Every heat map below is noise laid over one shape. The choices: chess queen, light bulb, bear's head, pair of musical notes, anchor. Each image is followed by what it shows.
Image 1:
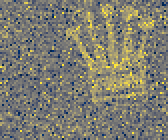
light chess queen
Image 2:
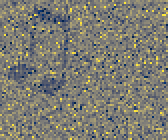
dark pair of musical notes
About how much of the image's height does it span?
two thirds
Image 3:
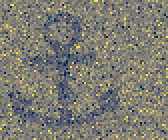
dark anchor
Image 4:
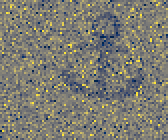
dark anchor
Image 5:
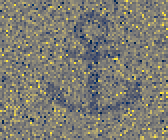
dark anchor
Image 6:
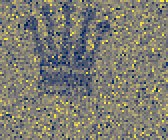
dark chess queen
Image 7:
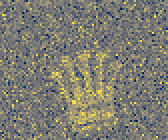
light chess queen
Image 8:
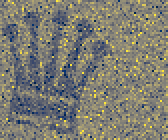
dark chess queen
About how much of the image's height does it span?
nearly all
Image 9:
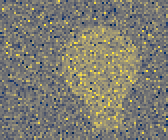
light light bulb
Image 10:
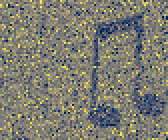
dark pair of musical notes
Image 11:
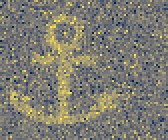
light anchor
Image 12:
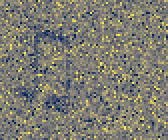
dark pair of musical notes
